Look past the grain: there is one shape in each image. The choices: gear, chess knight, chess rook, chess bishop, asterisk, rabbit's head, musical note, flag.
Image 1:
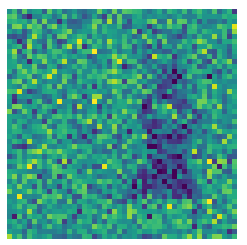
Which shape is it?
chess bishop
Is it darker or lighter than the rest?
darker
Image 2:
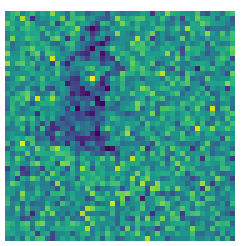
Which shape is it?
chess bishop
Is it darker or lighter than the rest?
darker
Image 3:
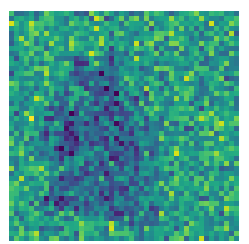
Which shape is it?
chess knight
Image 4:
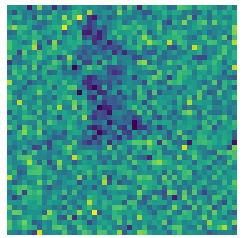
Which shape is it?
chess bishop
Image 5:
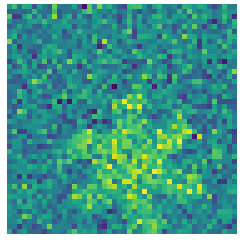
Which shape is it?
asterisk
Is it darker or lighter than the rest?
lighter
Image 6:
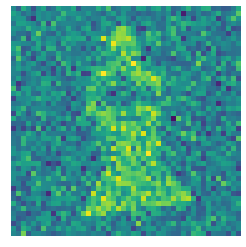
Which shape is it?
chess bishop
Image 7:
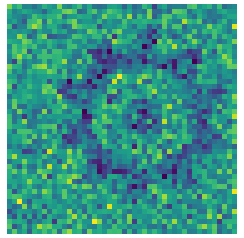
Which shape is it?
gear
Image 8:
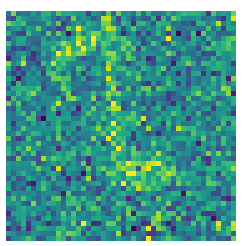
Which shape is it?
musical note
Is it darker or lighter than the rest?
lighter
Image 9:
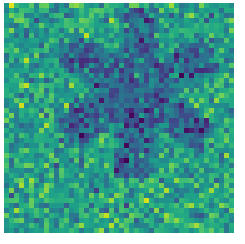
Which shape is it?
asterisk
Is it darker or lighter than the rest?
darker
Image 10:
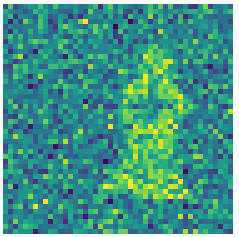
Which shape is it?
chess bishop
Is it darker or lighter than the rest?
lighter
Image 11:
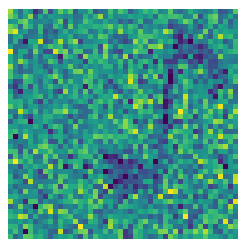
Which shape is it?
musical note
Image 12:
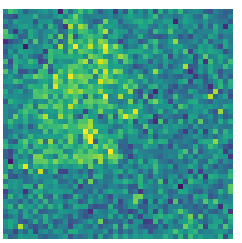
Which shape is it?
chess knight
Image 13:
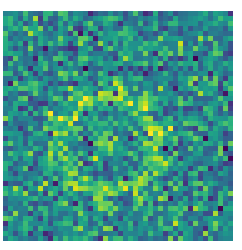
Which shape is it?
gear
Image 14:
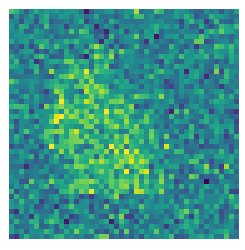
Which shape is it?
chess knight
